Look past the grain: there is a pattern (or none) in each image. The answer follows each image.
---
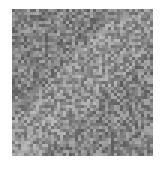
a diagonal band
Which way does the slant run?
bottom left to top right
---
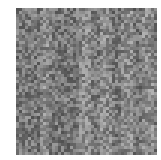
bands of columns
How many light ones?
5
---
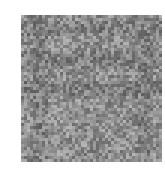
bands of rows crossing bands of columns
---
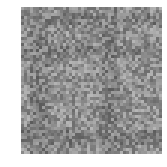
bands of rows crossing bands of columns
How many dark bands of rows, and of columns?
3 and 2
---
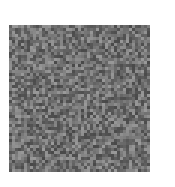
only noise
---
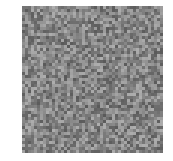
only noise
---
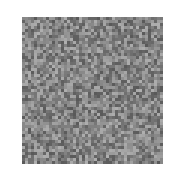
only noise
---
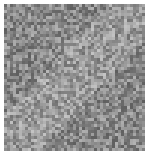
a diagonal band
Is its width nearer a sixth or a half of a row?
a half
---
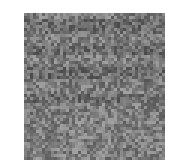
bands of rows
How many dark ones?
4
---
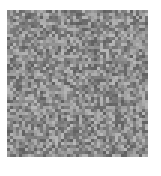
only noise
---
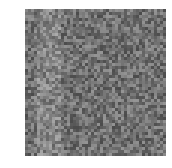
one band of columns
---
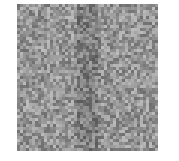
one band of columns
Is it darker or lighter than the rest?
darker
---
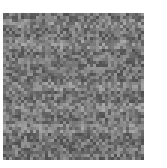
bands of rows
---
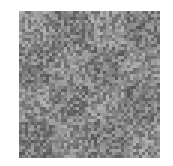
a checkerboard
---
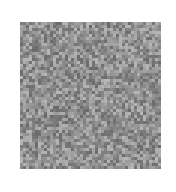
only noise
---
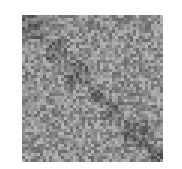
blocks along the diagonal
